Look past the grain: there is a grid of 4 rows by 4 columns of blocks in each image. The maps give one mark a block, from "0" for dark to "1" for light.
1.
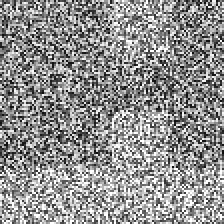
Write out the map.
0 0 1 0
0 0 0 0
0 0 1 0
1 1 1 1
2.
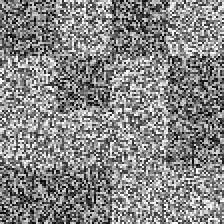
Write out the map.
0 1 0 1
1 0 1 0
1 1 1 0
0 0 1 1
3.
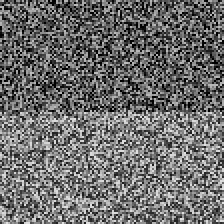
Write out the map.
0 0 0 0
0 0 0 0
1 1 1 1
1 1 1 1
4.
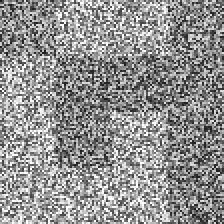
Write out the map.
0 1 1 0
1 0 0 0
1 0 1 0
1 1 1 0
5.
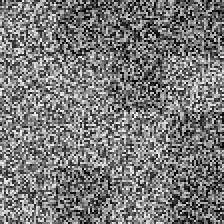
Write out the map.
1 0 0 0
1 1 0 1
1 1 1 0
1 0 1 0
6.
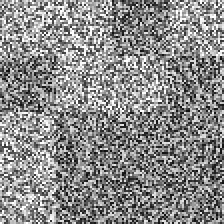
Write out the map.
1 1 0 1
0 1 1 0
1 0 0 0
1 0 0 0
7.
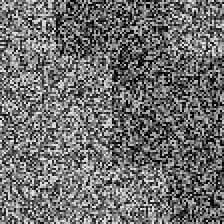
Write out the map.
1 0 0 1
1 1 0 0
1 1 0 0
1 1 1 0
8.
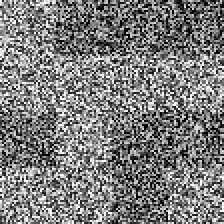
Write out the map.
1 0 0 0
1 1 1 1
0 1 0 0
1 1 0 1
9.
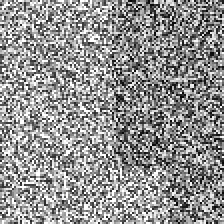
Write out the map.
1 1 0 0
1 1 0 0
1 1 0 0
1 1 1 0
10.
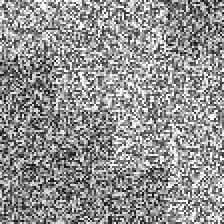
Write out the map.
1 1 1 0
0 1 1 1
0 0 1 1
0 0 0 1
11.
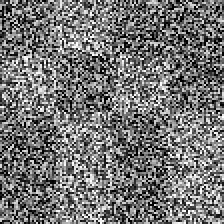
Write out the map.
0 1 0 0
1 0 1 0
0 1 0 1
0 1 0 1
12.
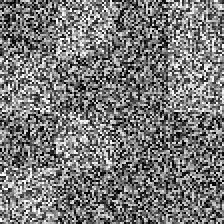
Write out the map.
0 1 0 1
1 0 0 1
0 1 0 0
1 0 0 0
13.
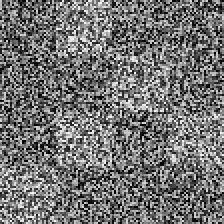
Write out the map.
0 1 0 0
0 0 1 0
0 1 0 1
1 0 0 0
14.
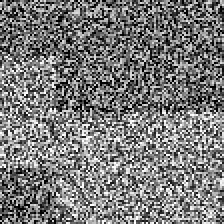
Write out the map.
0 0 0 0
1 0 0 0
1 1 1 1
0 1 1 1
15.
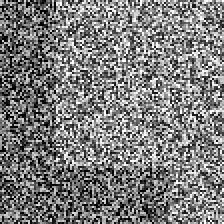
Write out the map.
0 1 1 1
0 1 1 1
0 1 1 1
0 0 0 1
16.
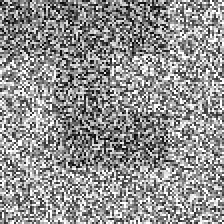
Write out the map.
0 0 0 1
1 0 1 1
1 0 0 1
1 1 1 1
